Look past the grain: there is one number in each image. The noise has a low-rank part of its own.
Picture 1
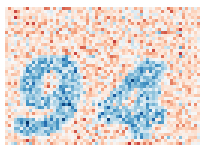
94
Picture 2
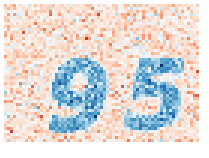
95
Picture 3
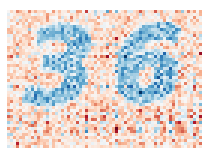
36
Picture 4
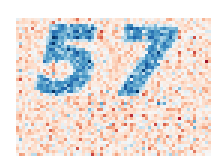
57
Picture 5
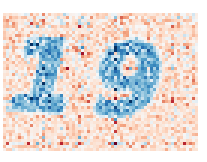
19
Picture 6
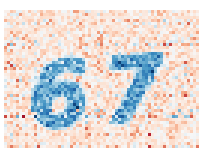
67
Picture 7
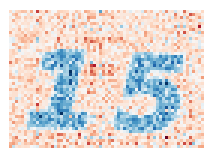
15
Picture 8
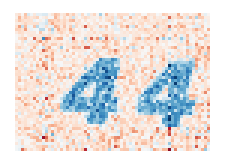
44
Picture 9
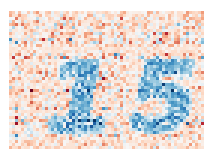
15
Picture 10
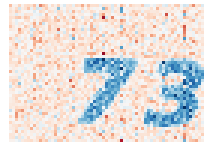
73
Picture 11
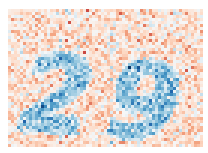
29
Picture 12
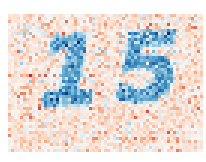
15
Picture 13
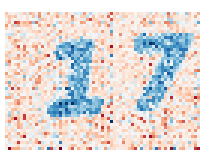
17
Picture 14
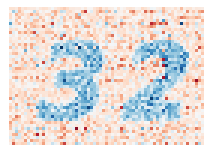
32
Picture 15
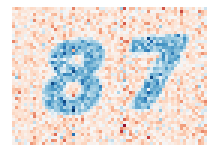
87
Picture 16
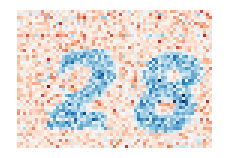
28
